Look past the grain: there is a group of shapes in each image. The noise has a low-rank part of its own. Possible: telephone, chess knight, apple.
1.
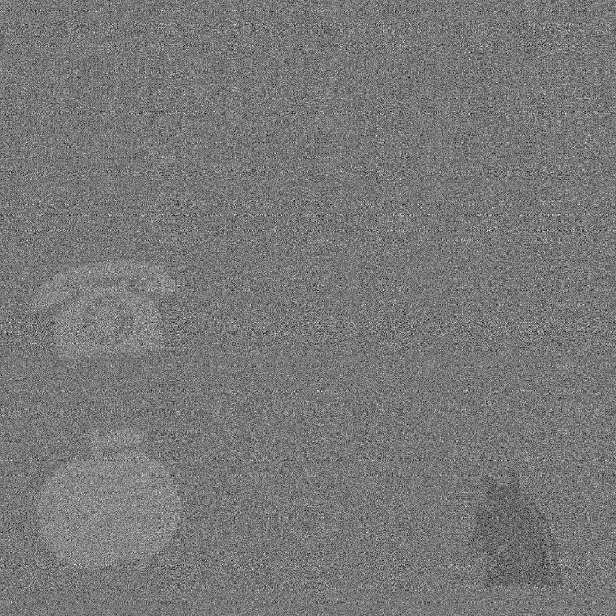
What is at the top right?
nothing
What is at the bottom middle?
nothing
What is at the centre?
nothing
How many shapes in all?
3
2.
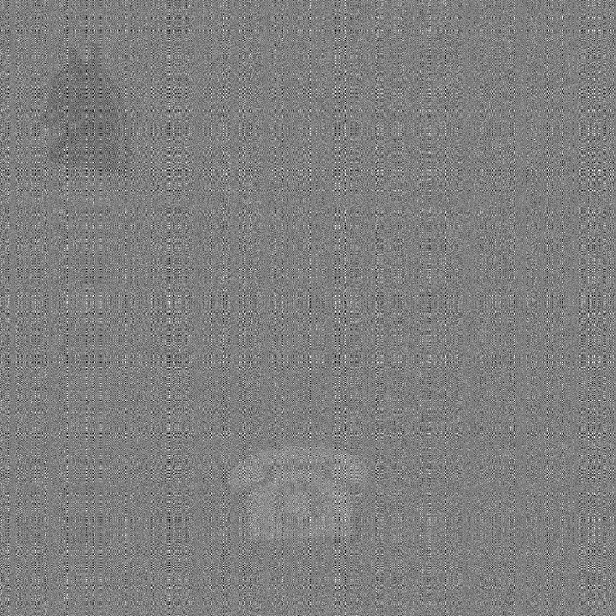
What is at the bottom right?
nothing
